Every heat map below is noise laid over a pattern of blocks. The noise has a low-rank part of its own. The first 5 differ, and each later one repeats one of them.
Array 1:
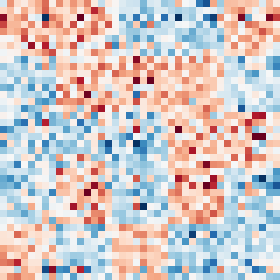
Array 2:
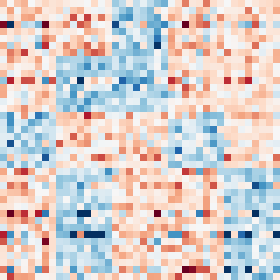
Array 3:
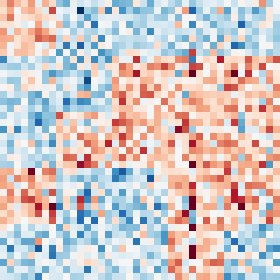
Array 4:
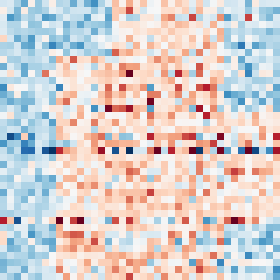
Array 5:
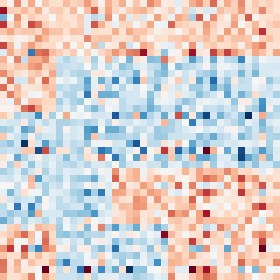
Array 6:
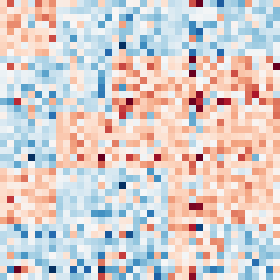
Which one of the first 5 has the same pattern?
3
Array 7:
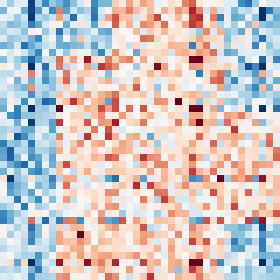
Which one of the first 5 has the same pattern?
4
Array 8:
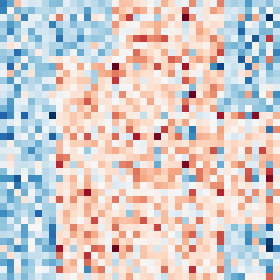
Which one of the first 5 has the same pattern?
4
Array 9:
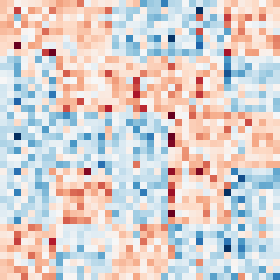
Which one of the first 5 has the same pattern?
1
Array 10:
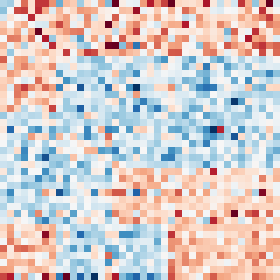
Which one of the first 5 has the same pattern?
5
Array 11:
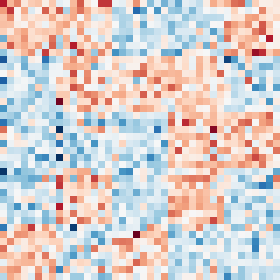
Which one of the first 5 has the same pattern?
1
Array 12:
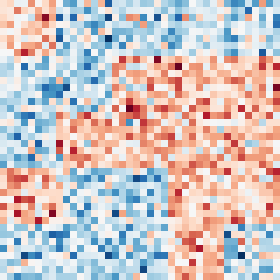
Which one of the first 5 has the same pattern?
3
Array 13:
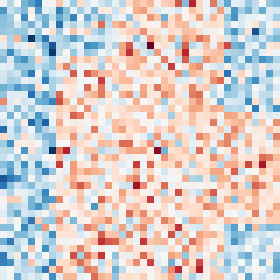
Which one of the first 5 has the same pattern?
4
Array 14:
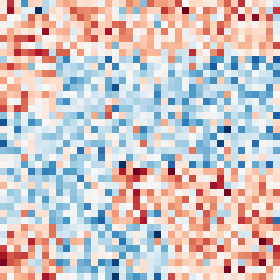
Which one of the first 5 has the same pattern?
5
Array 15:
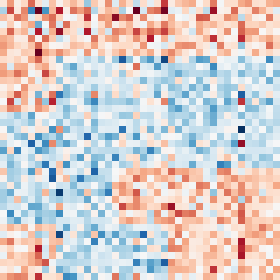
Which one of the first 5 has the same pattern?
5
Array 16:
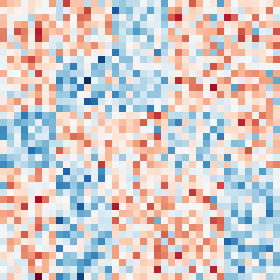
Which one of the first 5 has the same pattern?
2
